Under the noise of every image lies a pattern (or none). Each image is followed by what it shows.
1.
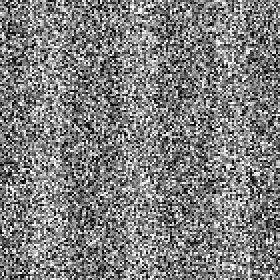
vertical stripes
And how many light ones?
3
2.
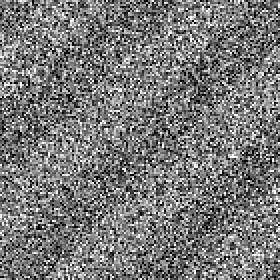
diagonal stripes
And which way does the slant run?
bottom left to top right
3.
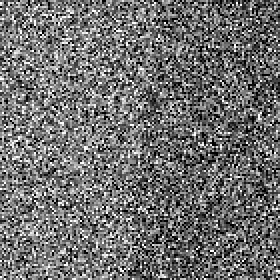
a sharp edge
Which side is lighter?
left
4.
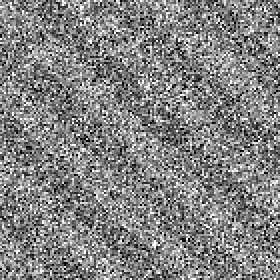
diagonal stripes
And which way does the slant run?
top left to bottom right
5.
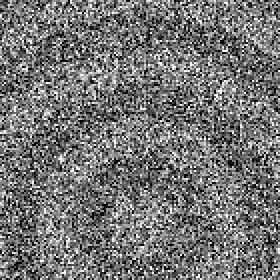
rings round one point
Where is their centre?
bottom middle
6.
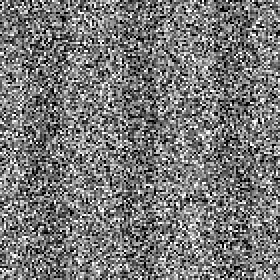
vertical stripes
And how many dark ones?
3
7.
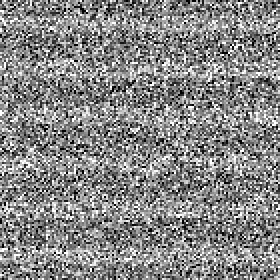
horizontal stripes
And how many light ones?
6
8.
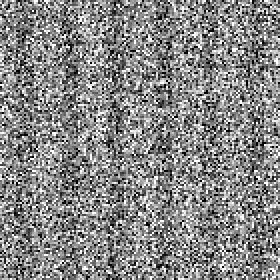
vertical stripes
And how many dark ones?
6
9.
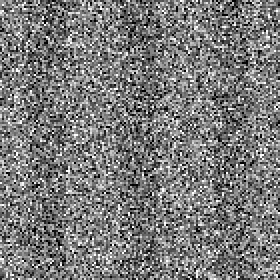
vertical stripes
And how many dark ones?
3
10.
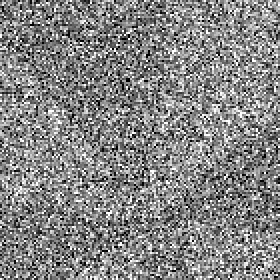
spokes from one point
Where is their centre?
bottom middle
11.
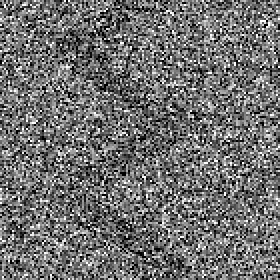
a wavy band
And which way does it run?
top to bottom
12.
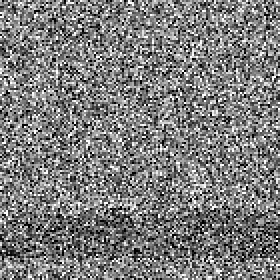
one horizontal stripe
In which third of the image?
bottom
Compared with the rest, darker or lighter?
darker
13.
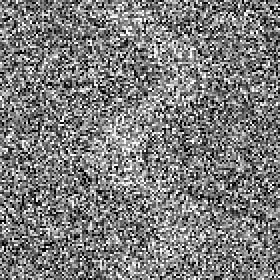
a wavy band
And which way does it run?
top to bottom
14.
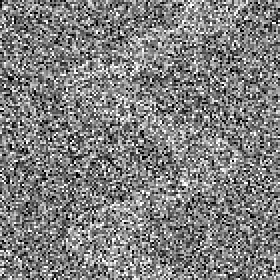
a wavy band
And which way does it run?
top to bottom
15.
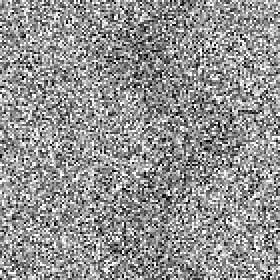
a wavy band
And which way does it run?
top to bottom
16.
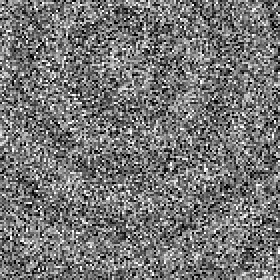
rings round one point
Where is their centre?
top middle
